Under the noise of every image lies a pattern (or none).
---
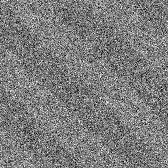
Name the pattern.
diagonal stripes
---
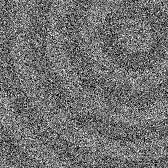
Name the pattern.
rings round one point
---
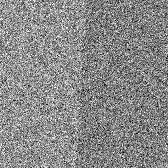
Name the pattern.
a sharp edge
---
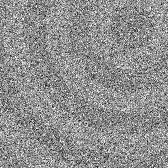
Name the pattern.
rings round one point
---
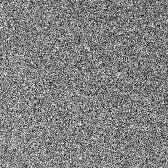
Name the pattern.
a smooth slope
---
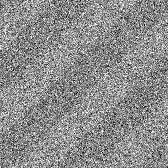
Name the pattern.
diagonal stripes
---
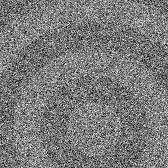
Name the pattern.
rings round one point
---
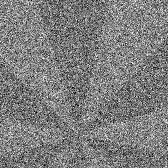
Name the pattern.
spokes from one point
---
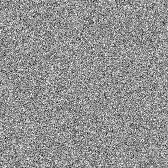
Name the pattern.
only noise
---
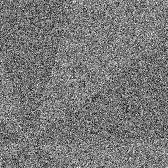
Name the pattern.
spokes from one point
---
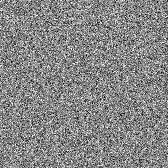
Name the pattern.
only noise
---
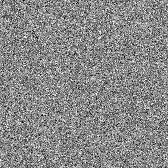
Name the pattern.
only noise
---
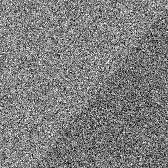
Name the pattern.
a sharp edge
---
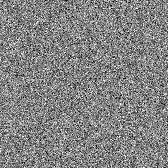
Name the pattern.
only noise
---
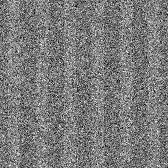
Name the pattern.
vertical stripes
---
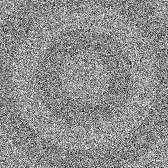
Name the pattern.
rings round one point
